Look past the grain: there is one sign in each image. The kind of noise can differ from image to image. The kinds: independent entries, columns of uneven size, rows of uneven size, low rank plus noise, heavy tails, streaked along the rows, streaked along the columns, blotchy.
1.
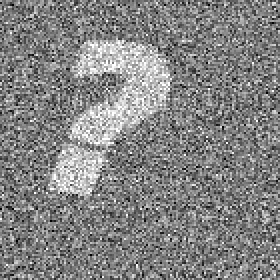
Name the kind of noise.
low rank plus noise
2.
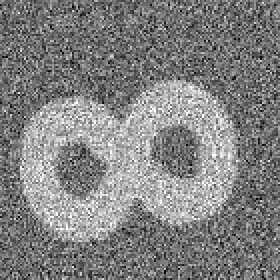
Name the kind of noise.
low rank plus noise
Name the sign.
infinity sign
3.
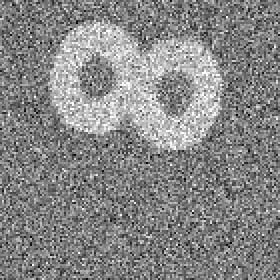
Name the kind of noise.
independent entries
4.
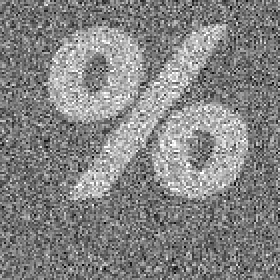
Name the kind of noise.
low rank plus noise
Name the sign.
percent sign
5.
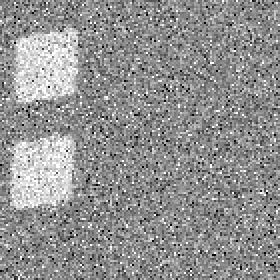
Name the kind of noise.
heavy tails
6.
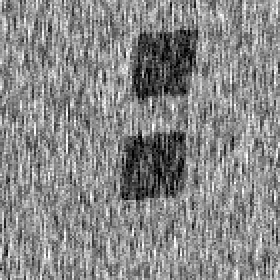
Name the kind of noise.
streaked along the columns
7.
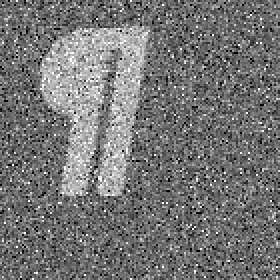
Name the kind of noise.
heavy tails
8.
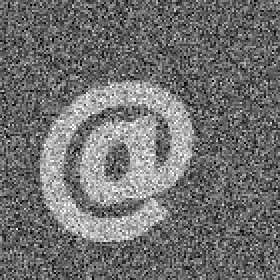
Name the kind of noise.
independent entries
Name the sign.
at sign
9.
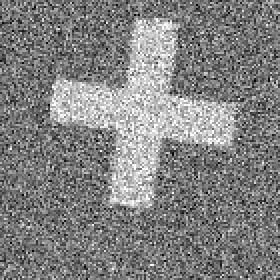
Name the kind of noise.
independent entries
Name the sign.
plus sign
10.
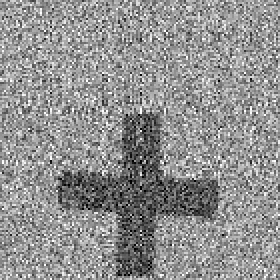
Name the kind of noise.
low rank plus noise
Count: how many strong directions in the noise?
one
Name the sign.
plus sign
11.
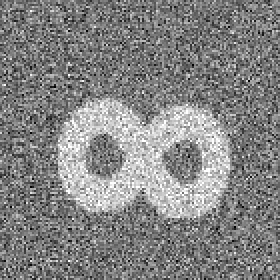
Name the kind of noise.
low rank plus noise
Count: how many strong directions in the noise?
three or four
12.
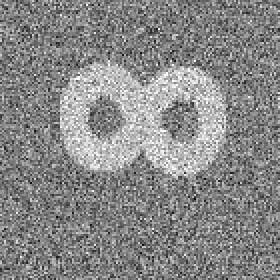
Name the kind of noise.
low rank plus noise
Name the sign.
infinity sign
